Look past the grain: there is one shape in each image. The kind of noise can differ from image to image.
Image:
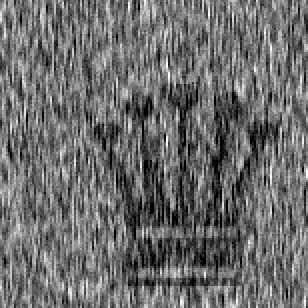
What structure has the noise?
streaked along the columns
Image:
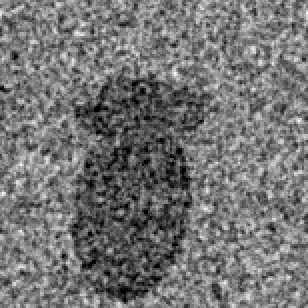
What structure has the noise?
blotchy
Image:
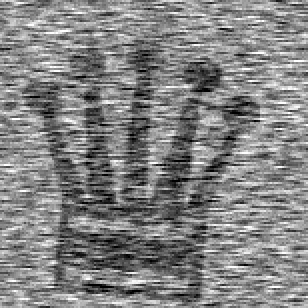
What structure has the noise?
streaked along the rows
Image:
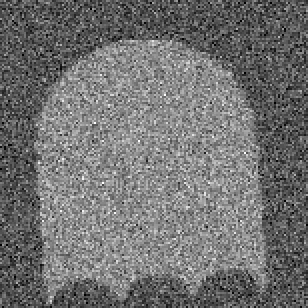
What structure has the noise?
independent entries
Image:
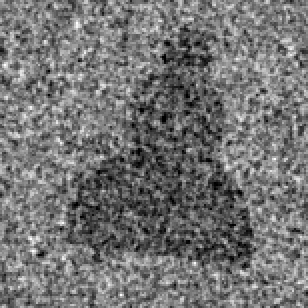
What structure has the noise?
blotchy
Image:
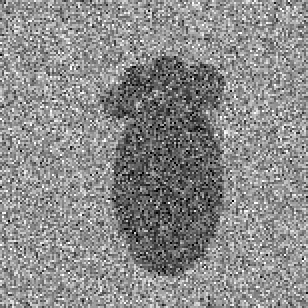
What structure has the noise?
independent entries
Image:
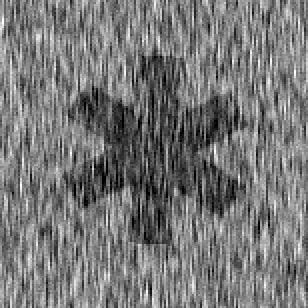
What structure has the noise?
streaked along the columns
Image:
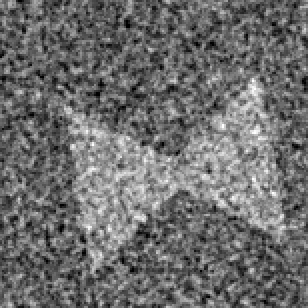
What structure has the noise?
blotchy
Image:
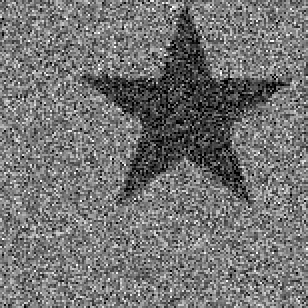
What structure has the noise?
independent entries
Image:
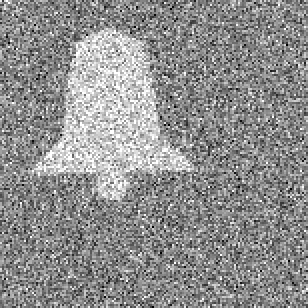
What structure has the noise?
independent entries
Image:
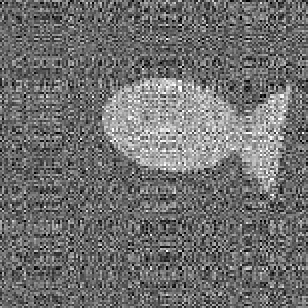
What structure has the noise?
low rank plus noise
